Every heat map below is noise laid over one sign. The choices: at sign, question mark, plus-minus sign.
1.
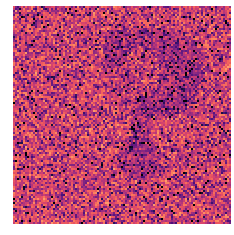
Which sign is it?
question mark
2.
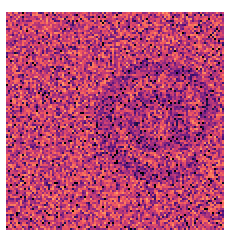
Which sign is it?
at sign
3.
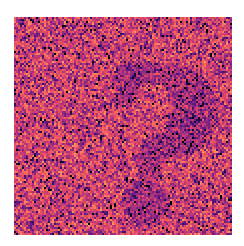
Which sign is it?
question mark
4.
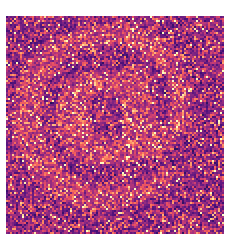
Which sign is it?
at sign
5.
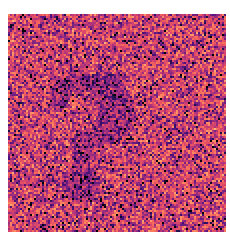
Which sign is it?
question mark
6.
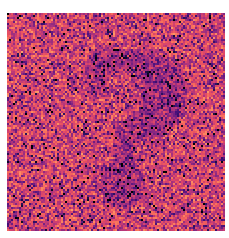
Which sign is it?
question mark
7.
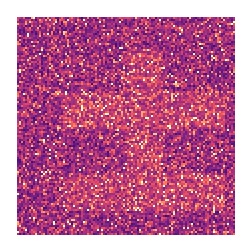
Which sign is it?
plus-minus sign
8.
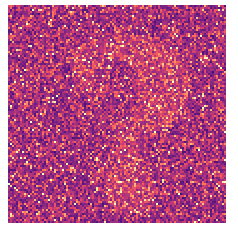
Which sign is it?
question mark
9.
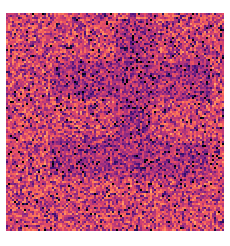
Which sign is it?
plus-minus sign
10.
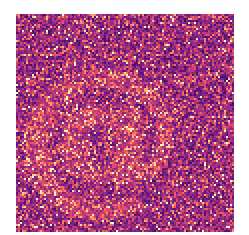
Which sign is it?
at sign
